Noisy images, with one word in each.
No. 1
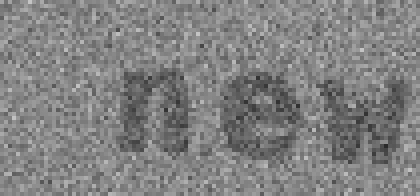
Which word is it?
new
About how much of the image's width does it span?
two thirds
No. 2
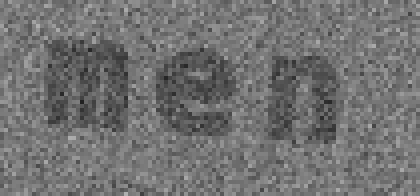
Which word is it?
men
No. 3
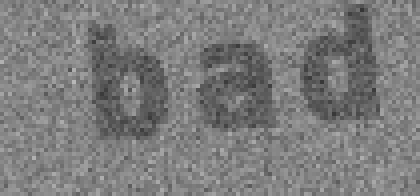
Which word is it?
bad
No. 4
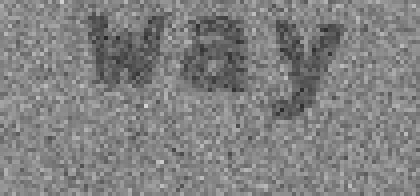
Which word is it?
way
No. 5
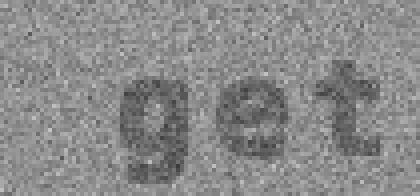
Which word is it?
get
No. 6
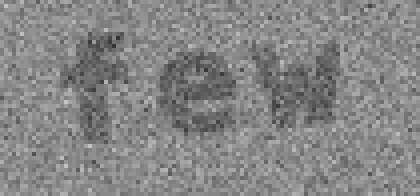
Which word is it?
few
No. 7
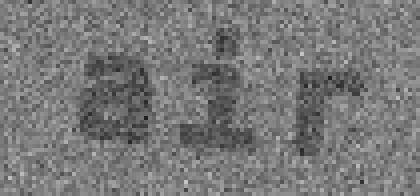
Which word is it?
air
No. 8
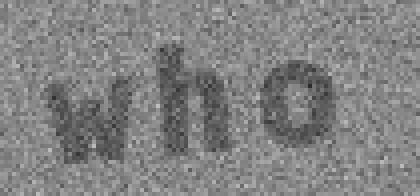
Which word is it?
who
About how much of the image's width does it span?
two thirds
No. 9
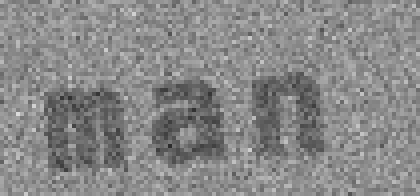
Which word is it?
man
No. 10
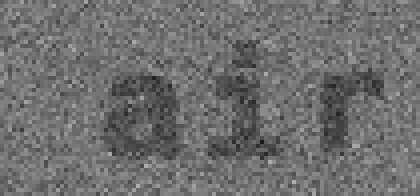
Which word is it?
air
